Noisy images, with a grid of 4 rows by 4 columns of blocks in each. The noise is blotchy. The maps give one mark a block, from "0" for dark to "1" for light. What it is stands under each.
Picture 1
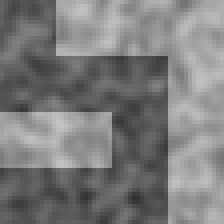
0111
0001
1101
0001
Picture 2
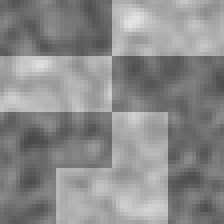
0011
1100
0010
0110
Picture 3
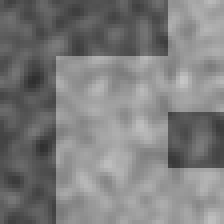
0001
0111
0110
0111
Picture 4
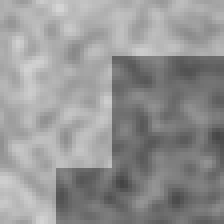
1111
1100
1100
1000
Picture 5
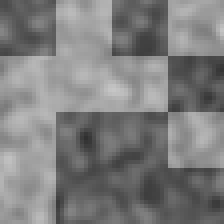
0101
1110
1001
1000
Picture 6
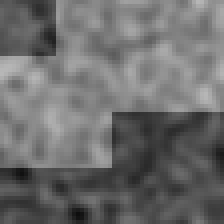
0111
1111
1100
0000
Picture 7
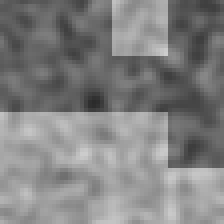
0010
0000
1110
1111
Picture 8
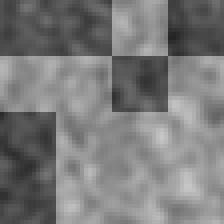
0010
1101
0111
0111
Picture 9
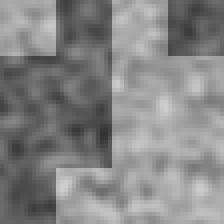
1010
0011
0011
0111
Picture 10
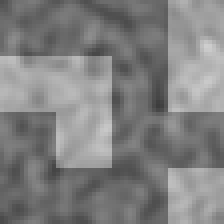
0001
1101
0100
0001
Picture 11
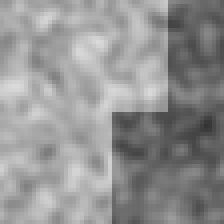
1110
1110
1100
1100
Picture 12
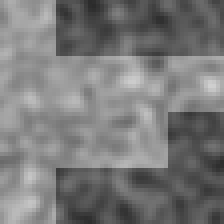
1000
1111
1110
1000
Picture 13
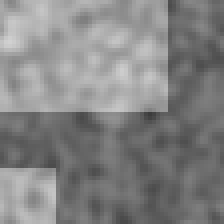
1110
1110
0000
1000
